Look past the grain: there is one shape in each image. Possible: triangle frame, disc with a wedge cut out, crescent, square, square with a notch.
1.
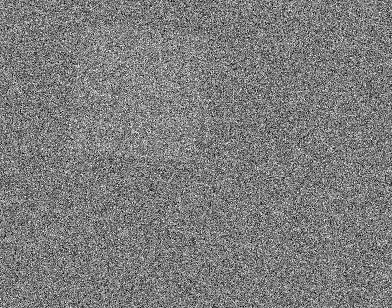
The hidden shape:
square
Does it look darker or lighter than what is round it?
lighter
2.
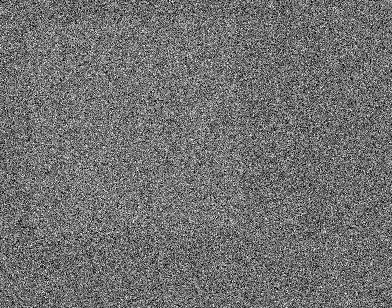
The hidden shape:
square
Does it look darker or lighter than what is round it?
lighter
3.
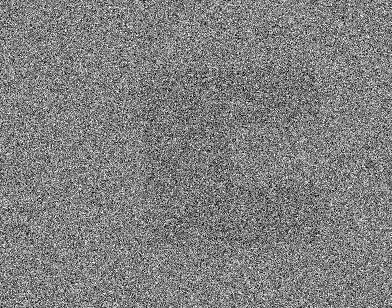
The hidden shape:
square with a notch
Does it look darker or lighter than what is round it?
darker
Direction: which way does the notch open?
right
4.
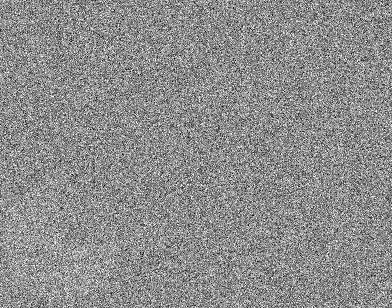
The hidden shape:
disc with a wedge cut out
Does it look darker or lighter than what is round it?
lighter
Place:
bottom left
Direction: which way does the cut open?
up and right
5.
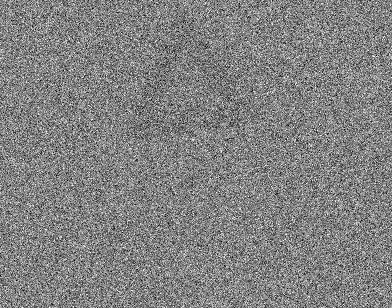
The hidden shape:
triangle frame
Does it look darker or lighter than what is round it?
darker
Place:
top middle
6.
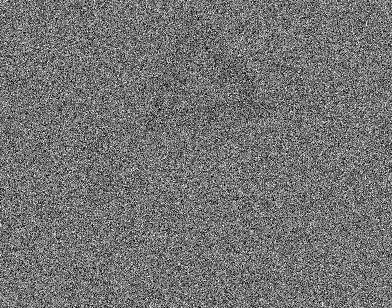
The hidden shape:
triangle frame
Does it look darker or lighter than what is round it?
darker
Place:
top middle
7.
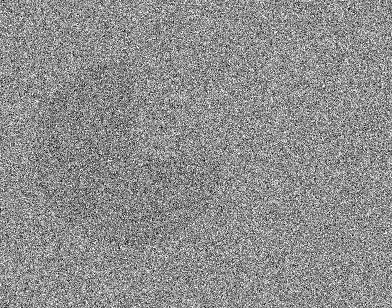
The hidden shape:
disc with a wedge cut out
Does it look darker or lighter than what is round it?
darker
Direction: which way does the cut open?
up and right
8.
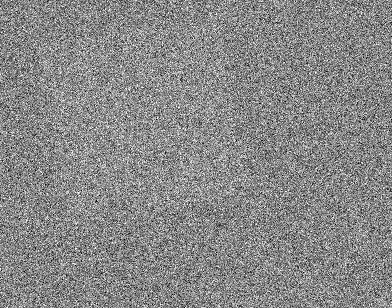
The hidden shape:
square
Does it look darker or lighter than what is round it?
lighter
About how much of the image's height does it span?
two thirds
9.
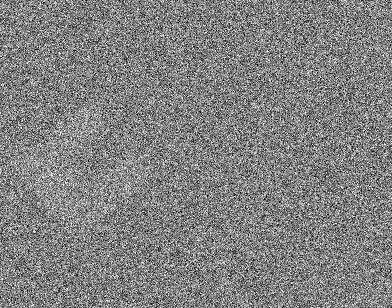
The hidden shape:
square with a notch
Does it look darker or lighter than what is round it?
lighter
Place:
middle left
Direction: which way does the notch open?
up and right
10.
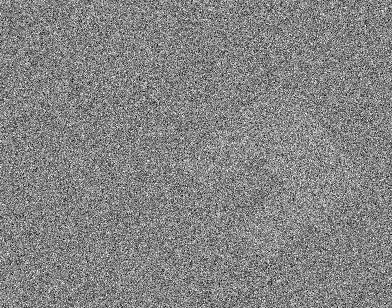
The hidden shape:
square with a notch
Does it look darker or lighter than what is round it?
lighter
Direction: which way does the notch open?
down and left
